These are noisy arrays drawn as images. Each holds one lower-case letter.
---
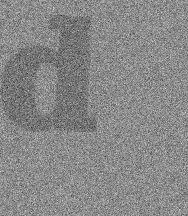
dark d
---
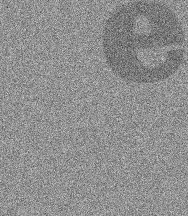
dark e, top right
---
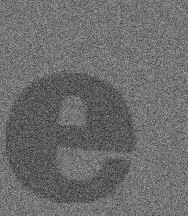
dark e
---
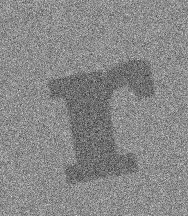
dark r
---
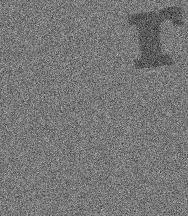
dark r, top right
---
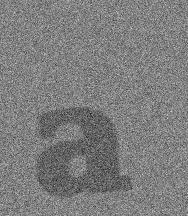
dark a
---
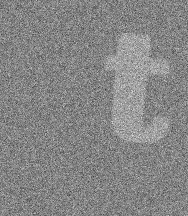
light t
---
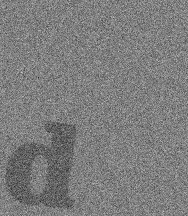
dark d, bottom left
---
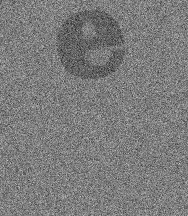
dark e, top middle
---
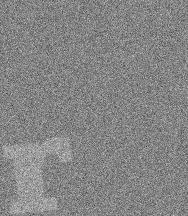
light r, bottom left
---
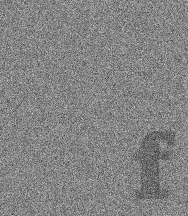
dark f, bottom right
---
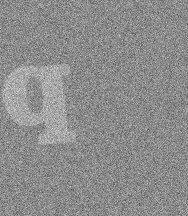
light q, middle left
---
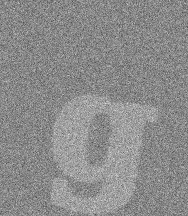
light g
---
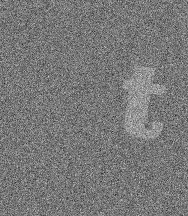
light t, middle right
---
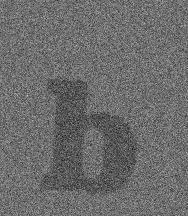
dark b
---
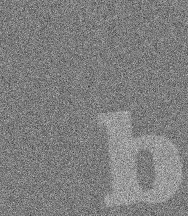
light b
